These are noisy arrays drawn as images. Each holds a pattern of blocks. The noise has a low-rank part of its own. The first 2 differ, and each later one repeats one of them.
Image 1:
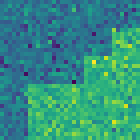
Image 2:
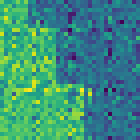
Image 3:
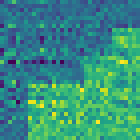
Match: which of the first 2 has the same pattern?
1
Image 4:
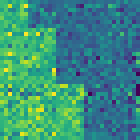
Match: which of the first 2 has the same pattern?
2
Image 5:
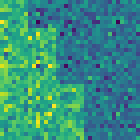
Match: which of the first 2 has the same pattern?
2
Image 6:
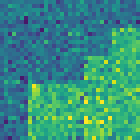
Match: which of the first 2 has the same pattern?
1
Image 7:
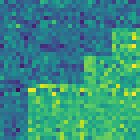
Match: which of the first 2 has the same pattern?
1
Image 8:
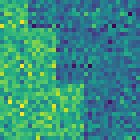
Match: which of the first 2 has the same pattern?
2
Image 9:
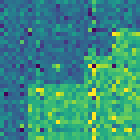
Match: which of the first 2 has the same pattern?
1
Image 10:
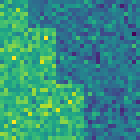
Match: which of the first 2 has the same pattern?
2
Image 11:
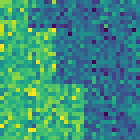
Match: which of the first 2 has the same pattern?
2
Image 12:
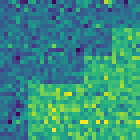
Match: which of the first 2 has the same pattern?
1
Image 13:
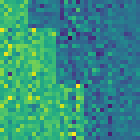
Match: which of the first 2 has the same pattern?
2
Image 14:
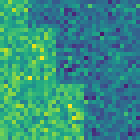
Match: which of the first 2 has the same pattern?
2
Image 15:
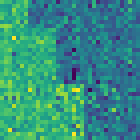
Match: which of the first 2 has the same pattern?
2
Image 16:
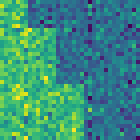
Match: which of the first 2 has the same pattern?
2
